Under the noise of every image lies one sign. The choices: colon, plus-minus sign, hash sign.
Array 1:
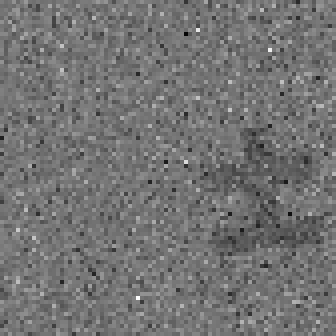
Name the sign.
plus-minus sign
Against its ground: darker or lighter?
darker
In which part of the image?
middle right
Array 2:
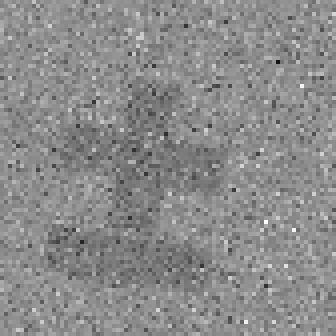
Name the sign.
plus-minus sign
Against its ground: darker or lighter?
darker
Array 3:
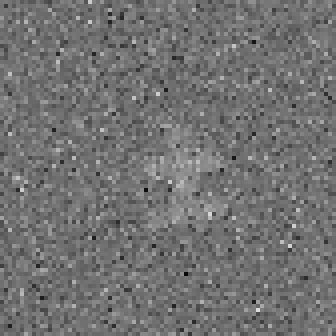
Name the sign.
plus-minus sign
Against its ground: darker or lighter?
lighter
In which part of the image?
centre
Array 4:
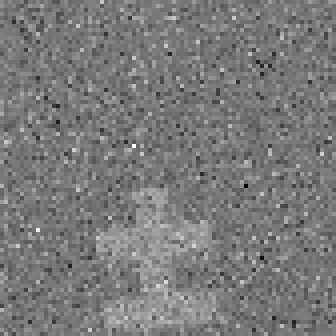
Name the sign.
plus-minus sign
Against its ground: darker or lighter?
lighter
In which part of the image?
bottom middle
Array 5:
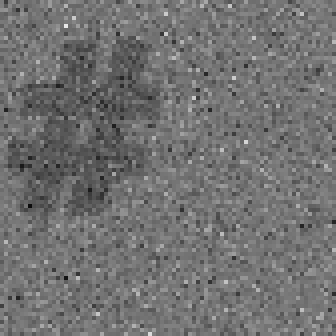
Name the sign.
hash sign
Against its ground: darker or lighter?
darker
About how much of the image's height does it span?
half
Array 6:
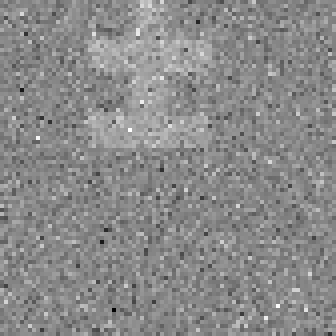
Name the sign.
plus-minus sign
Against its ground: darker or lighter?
lighter
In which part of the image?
top middle
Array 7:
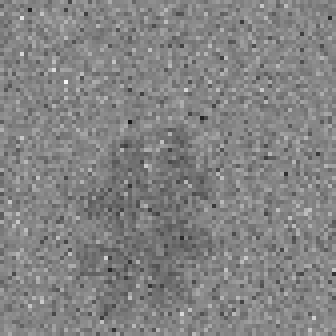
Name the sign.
hash sign
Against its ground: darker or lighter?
darker
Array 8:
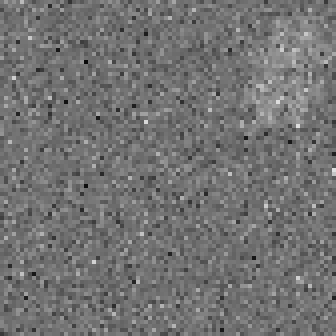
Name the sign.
hash sign
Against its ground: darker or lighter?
lighter
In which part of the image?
top right
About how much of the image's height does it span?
a third
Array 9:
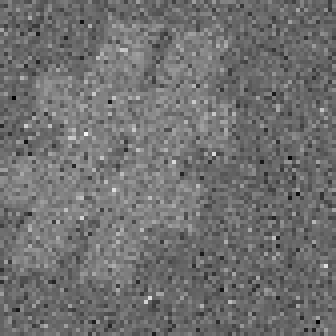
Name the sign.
hash sign
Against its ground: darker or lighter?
lighter
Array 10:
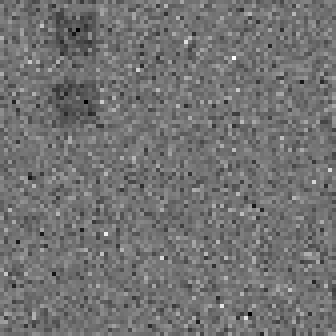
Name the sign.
colon
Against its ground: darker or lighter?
darker
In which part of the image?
top left
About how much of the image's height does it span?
a third
